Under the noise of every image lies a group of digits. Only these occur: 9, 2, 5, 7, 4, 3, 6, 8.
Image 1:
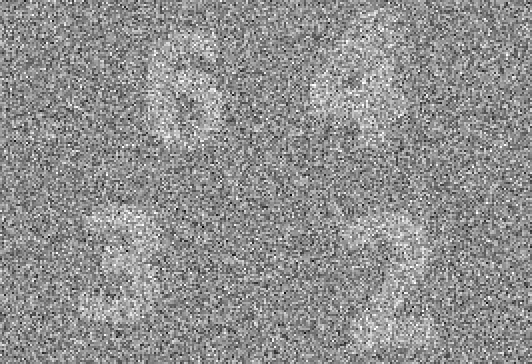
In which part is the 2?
bottom right
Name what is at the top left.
6
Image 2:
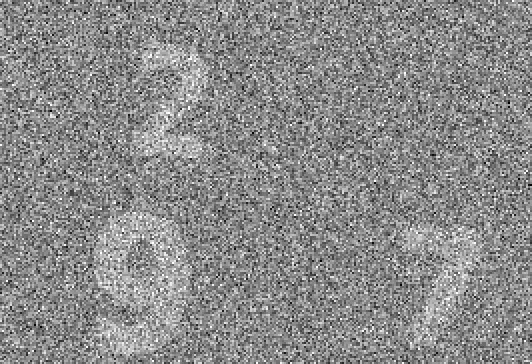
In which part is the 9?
bottom left
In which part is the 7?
bottom right
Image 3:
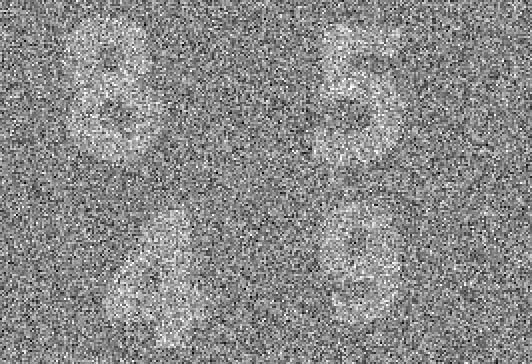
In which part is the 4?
bottom left
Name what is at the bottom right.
9
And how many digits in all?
4
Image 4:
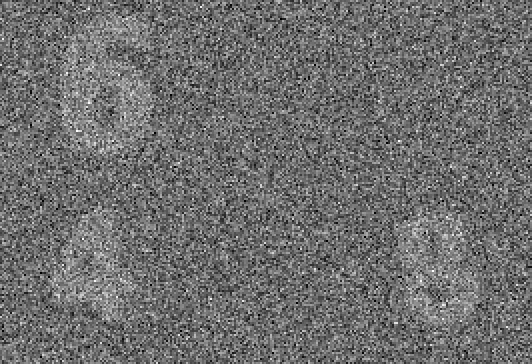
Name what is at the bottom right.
8
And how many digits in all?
3
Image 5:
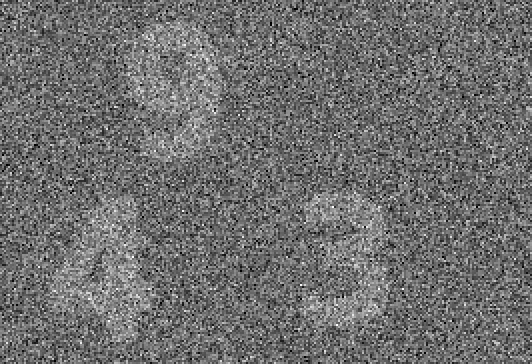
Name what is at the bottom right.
3
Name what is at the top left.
9
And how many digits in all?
3
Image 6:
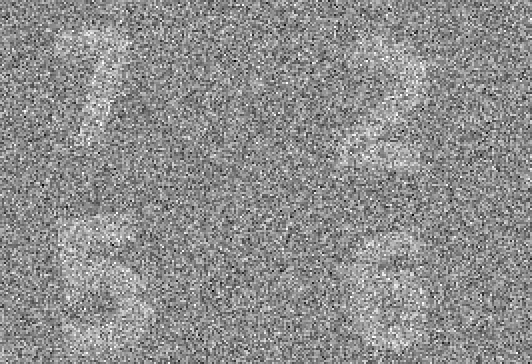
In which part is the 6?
bottom right
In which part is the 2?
top right
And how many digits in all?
4
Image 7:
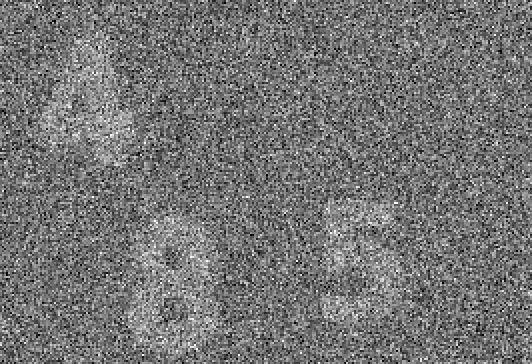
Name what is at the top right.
nothing
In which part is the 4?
top left
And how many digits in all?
3
